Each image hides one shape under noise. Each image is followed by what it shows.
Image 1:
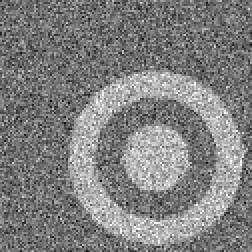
bullseye
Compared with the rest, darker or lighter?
lighter
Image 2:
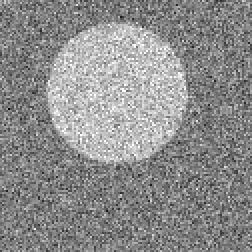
disc
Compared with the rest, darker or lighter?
lighter
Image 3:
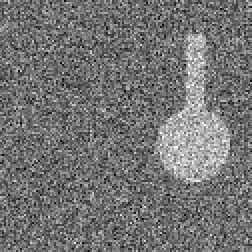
lollipop
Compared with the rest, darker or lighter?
lighter
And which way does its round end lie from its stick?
down
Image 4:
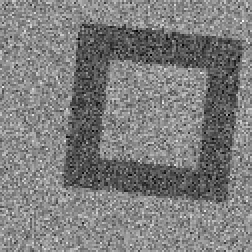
square frame
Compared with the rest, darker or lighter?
darker
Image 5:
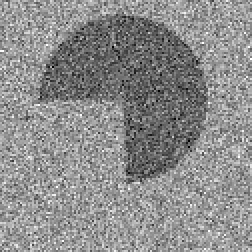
disc with a wedge cut out
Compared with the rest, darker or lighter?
darker
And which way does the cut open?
down and left
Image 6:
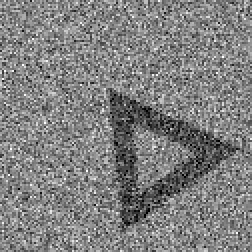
triangle frame
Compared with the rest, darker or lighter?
darker
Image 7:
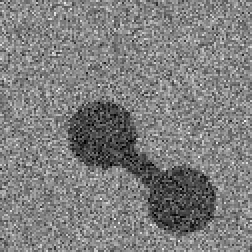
dumbbell
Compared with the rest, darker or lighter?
darker
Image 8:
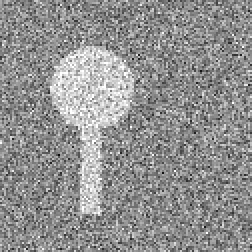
lollipop
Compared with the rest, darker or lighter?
lighter
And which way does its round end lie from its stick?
up
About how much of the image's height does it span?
two thirds
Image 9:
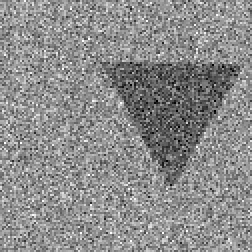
triangle
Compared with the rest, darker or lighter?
darker
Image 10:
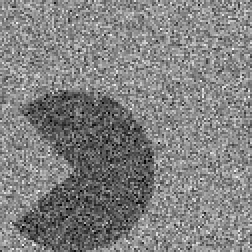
disc with a wedge cut out
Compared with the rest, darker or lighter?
darker
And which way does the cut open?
left
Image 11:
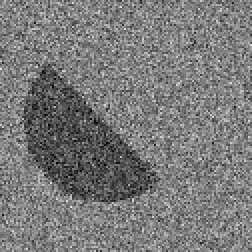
half disc
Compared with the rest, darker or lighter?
darker
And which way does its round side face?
down and left
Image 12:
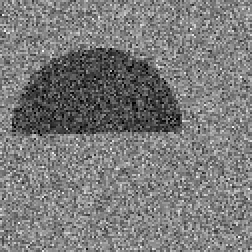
half disc
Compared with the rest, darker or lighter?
darker
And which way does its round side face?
up
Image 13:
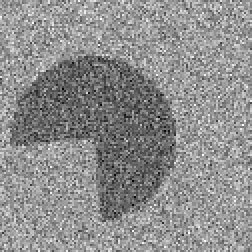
disc with a wedge cut out
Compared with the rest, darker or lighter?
darker
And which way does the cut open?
down and left
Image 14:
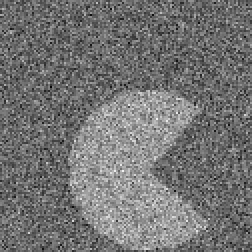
disc with a wedge cut out
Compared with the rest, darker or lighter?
lighter
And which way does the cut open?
right
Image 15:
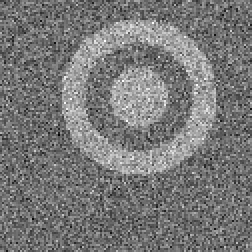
bullseye
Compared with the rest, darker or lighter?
lighter
